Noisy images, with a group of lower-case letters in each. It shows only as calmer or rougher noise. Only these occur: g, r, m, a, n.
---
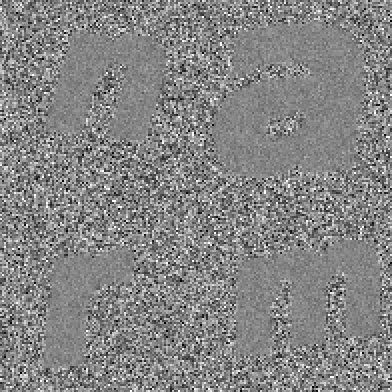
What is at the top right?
a
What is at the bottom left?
r
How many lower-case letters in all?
4
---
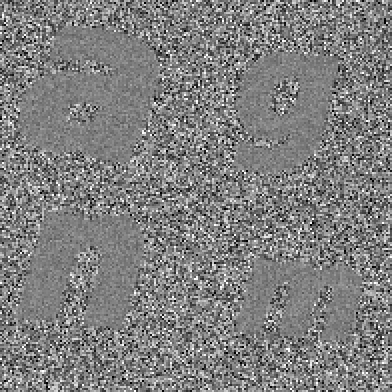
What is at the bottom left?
n
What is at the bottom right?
m
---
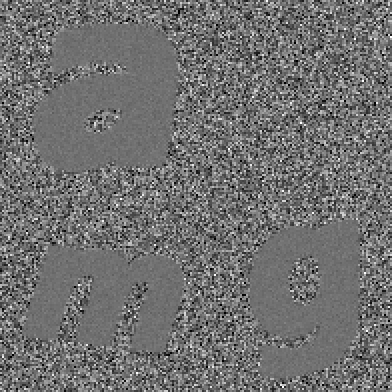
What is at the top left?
a
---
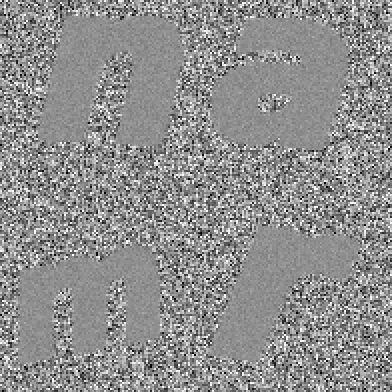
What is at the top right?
a
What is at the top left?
n
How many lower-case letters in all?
4
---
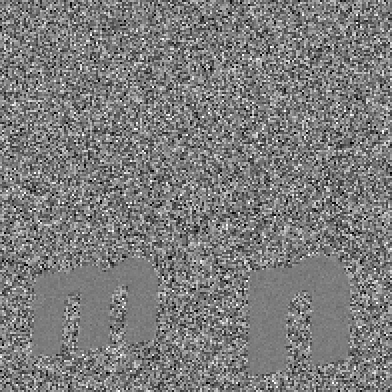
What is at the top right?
nothing
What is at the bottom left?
m
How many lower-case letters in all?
2
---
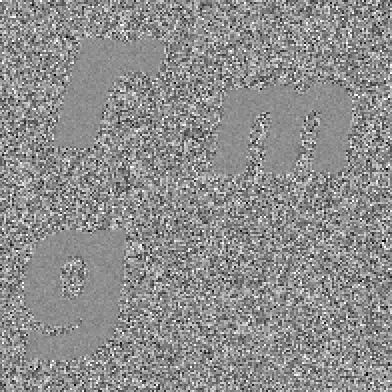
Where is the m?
top right
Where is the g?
bottom left
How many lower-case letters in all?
3
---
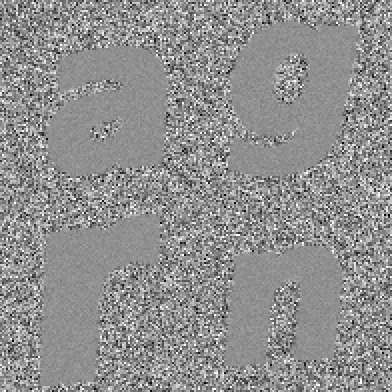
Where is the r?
bottom left
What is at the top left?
a
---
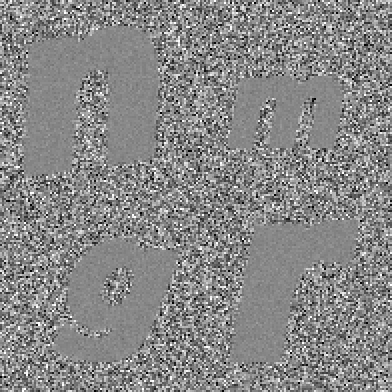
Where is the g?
bottom left
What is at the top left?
n
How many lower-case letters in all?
4
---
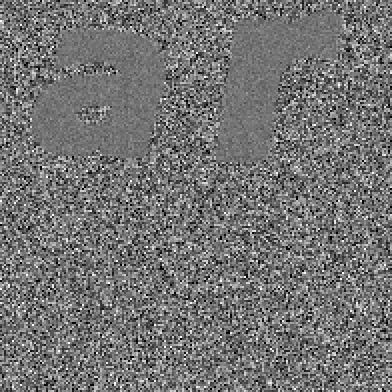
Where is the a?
top left
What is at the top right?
r
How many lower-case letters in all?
2
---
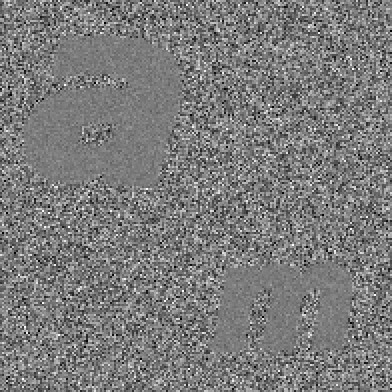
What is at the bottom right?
m
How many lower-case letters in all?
2
